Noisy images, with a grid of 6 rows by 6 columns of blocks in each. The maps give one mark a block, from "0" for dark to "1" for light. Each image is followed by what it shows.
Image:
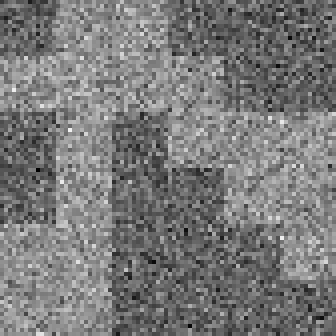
0 1 1 0 0 0
1 1 1 1 0 0
0 1 0 1 1 1
0 1 0 0 1 1
1 1 0 0 0 1
1 1 0 0 0 0
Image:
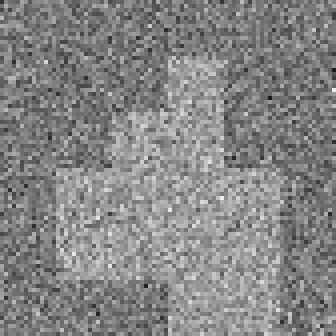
0 0 0 0 0 0
0 0 0 1 0 0
0 0 1 1 0 0
0 1 1 1 1 0
0 1 1 1 1 0
0 0 0 1 1 0
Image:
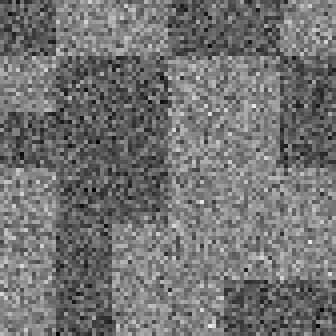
0 1 1 0 0 1
1 0 0 1 1 0
0 0 0 1 1 0
1 0 0 1 1 1
1 0 1 1 1 1
1 0 1 1 0 0
